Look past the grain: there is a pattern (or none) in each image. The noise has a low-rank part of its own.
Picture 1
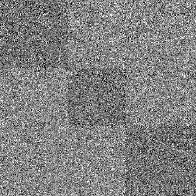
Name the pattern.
blocks along the diagonal
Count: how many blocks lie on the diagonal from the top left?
3
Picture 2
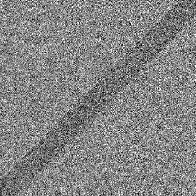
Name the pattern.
a diagonal band
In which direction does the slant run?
bottom left to top right
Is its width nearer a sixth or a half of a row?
a sixth
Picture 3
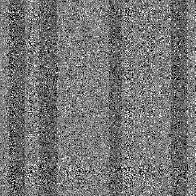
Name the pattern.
bands of columns
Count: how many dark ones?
4
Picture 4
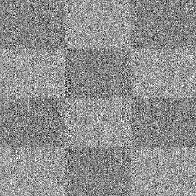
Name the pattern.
a checkerboard
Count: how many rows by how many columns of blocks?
4 by 3
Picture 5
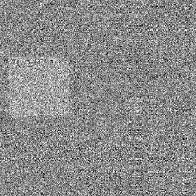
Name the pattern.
one block
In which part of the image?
middle left
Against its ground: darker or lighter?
lighter
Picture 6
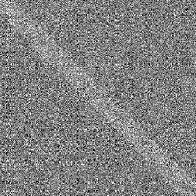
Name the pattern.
a diagonal band
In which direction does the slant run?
top left to bottom right
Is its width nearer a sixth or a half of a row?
a sixth
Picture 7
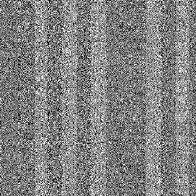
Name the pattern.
bands of columns
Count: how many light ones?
5
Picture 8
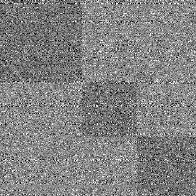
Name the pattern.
blocks along the diagonal
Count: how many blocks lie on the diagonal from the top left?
3
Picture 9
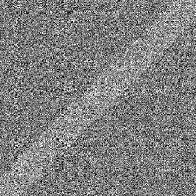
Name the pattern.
a diagonal band
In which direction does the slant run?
bottom left to top right
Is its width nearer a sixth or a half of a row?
a sixth
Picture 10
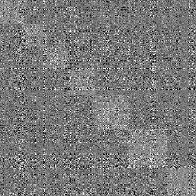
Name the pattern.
blocks along the diagonal
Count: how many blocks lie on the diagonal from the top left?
7
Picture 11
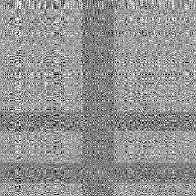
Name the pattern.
bands of rows crossing bands of columns
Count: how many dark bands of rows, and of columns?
2 and 1
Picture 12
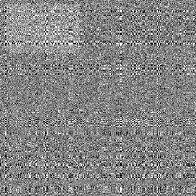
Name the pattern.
one block
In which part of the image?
top left
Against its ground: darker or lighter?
lighter
